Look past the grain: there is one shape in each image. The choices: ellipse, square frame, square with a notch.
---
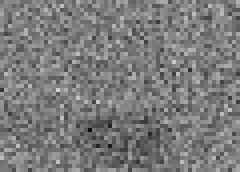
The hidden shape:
ellipse
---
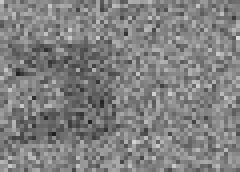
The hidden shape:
square with a notch
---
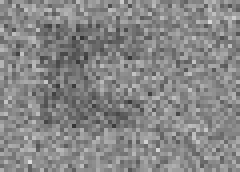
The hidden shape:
square with a notch
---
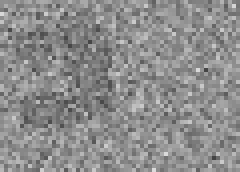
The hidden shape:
square with a notch
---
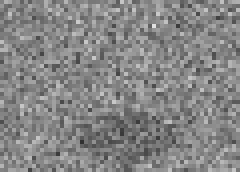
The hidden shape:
ellipse
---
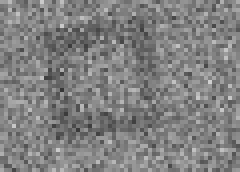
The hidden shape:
square frame
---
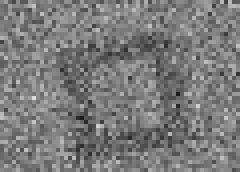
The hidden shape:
square frame
